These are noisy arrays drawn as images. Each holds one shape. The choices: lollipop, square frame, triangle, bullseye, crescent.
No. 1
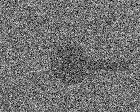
dark lollipop
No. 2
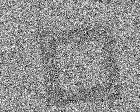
dark square frame
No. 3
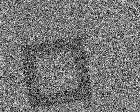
dark square frame
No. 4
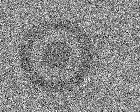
dark bullseye
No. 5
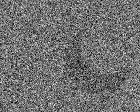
dark crescent
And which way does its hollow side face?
up and right
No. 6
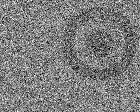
dark bullseye
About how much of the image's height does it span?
two thirds
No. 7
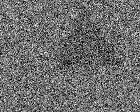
dark triangle
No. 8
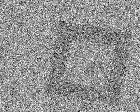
dark square frame
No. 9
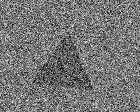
dark triangle
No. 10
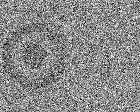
dark bullseye
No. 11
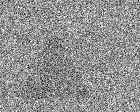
dark triangle
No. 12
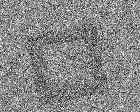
dark square frame
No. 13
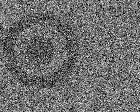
dark bullseye
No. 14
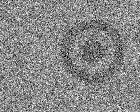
dark bullseye
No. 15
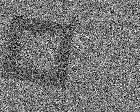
dark square frame
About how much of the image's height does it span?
two thirds
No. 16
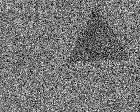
dark triangle
